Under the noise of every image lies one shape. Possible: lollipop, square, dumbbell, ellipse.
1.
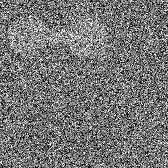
dumbbell
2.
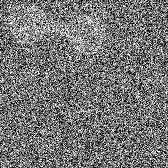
dumbbell
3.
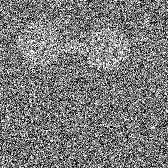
dumbbell
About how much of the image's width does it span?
two thirds
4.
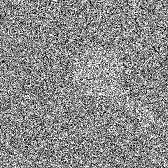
lollipop
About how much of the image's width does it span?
half
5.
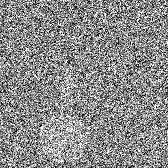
lollipop
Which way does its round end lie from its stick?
down
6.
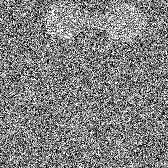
dumbbell
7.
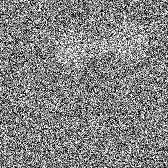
dumbbell
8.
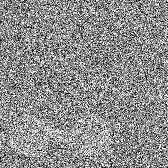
dumbbell
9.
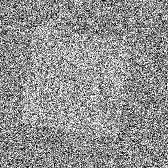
square
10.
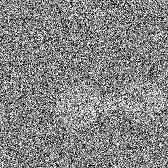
dumbbell
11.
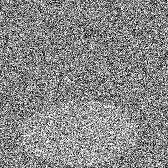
ellipse
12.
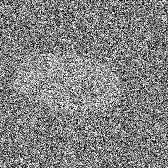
ellipse
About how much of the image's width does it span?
two thirds
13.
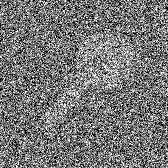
lollipop
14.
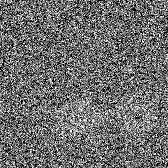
dumbbell
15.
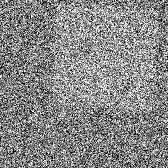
square
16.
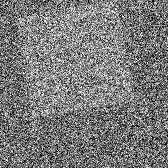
square
